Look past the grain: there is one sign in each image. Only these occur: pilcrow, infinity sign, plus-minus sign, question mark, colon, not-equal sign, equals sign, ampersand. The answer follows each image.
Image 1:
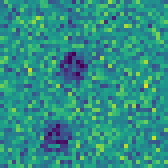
colon
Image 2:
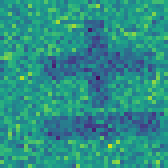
plus-minus sign
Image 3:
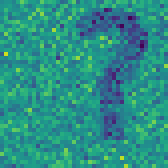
question mark
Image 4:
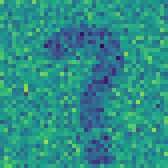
question mark
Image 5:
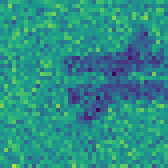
not-equal sign
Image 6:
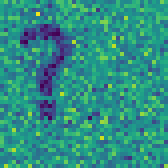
question mark
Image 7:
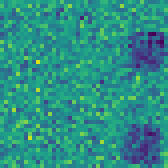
colon
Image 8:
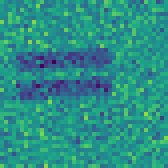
equals sign
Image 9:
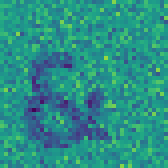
ampersand
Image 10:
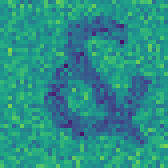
ampersand
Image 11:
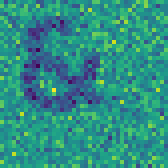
ampersand
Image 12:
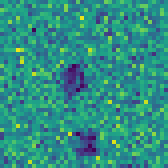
colon
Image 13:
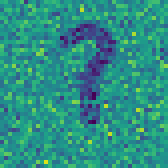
question mark
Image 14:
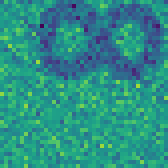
infinity sign
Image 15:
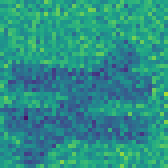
not-equal sign
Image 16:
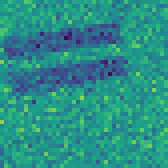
equals sign
